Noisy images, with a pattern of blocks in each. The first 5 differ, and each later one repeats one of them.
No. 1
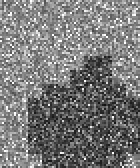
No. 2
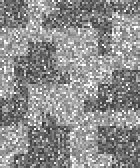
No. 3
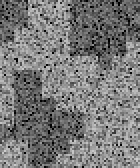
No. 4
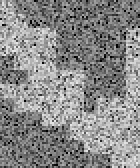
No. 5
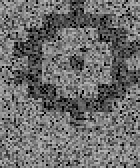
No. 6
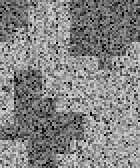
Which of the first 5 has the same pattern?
3
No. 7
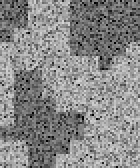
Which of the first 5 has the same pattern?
3
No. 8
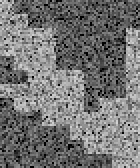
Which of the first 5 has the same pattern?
4
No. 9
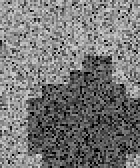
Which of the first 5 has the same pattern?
1
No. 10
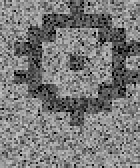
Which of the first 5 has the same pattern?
5
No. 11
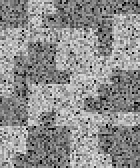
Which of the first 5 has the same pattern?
2
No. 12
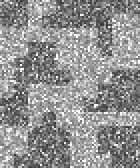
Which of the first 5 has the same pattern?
2
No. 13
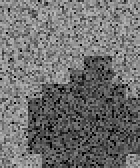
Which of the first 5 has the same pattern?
1
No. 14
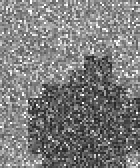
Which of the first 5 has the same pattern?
1
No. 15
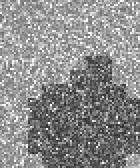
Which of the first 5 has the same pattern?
1
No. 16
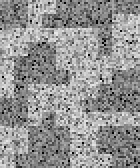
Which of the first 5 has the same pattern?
2
